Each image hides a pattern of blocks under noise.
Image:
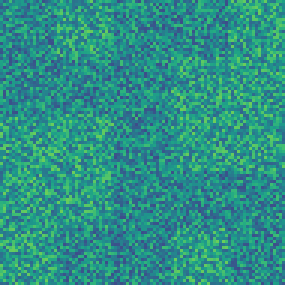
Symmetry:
the same after a half turn
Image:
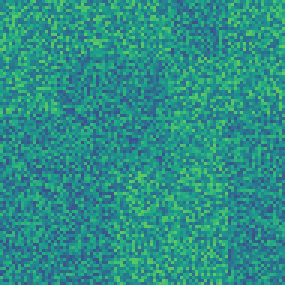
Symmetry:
no symmetry
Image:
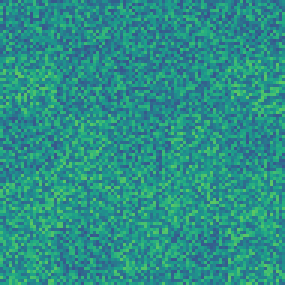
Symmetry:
left and right mirror each other
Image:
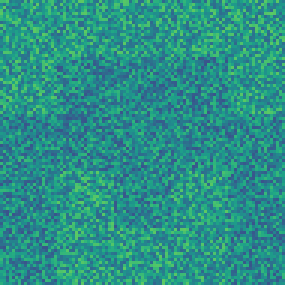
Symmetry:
left and right mirror each other
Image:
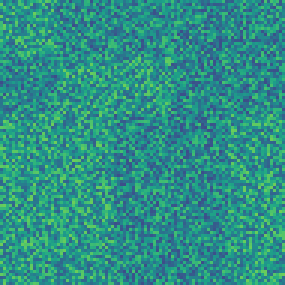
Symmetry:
no symmetry
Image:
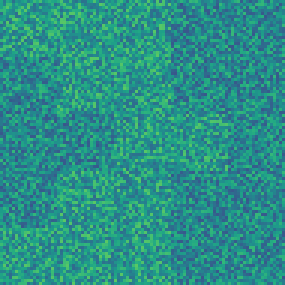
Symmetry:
top and bottom mirror each other
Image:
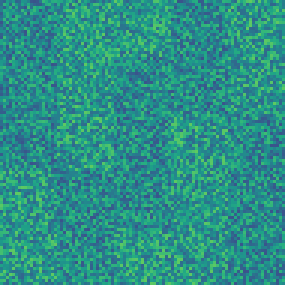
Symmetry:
the same after a half turn
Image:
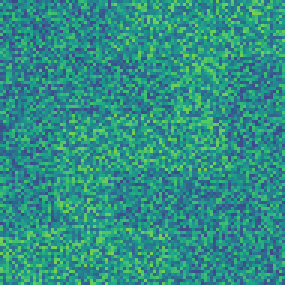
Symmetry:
the same after a half turn
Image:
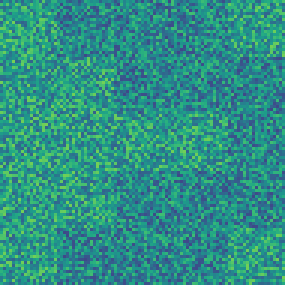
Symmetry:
top and bottom mirror each other
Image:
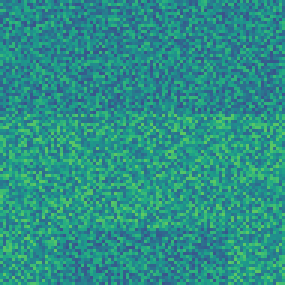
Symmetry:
left and right mirror each other
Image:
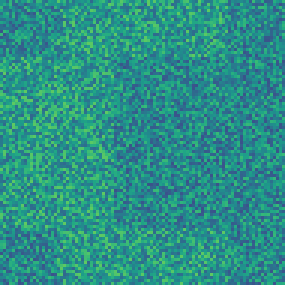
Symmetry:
top and bottom mirror each other
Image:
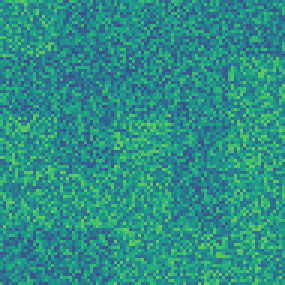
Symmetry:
no symmetry
